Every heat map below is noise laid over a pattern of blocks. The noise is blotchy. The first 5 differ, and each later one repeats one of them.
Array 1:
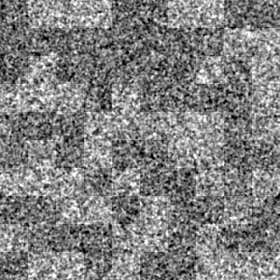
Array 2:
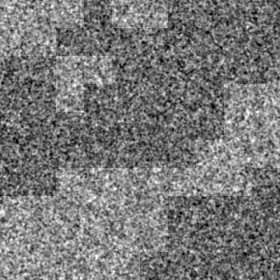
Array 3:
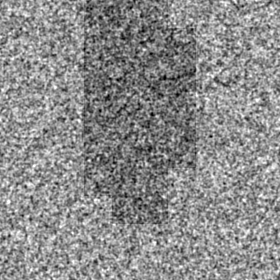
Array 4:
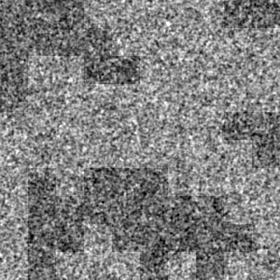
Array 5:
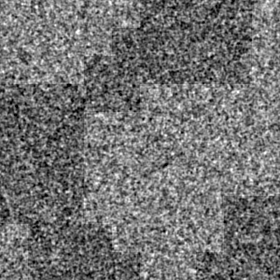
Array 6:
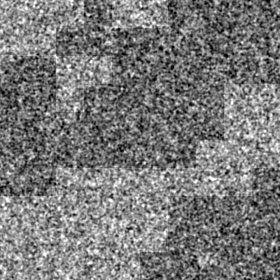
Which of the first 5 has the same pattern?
2
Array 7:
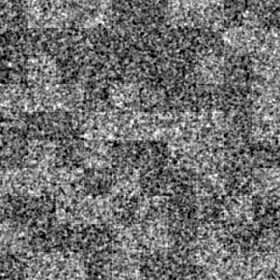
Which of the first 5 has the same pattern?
1
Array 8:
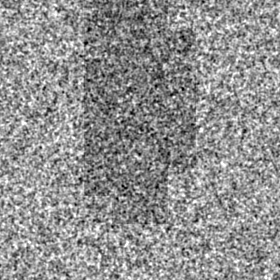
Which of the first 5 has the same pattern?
3
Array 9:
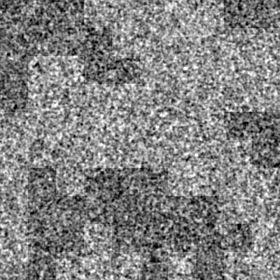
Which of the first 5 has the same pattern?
4
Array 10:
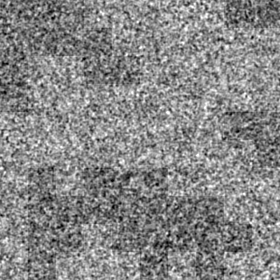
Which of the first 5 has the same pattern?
4
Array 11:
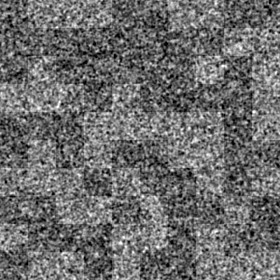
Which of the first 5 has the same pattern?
1
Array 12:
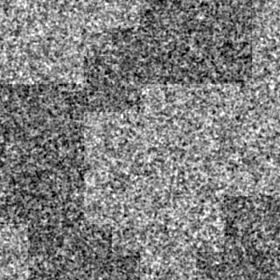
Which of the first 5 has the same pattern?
5
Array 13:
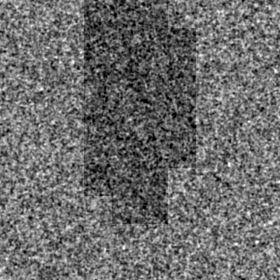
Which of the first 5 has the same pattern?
3
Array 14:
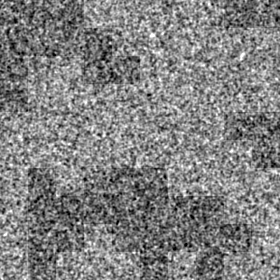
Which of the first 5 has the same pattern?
4
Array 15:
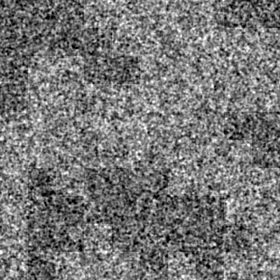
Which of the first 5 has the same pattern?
4
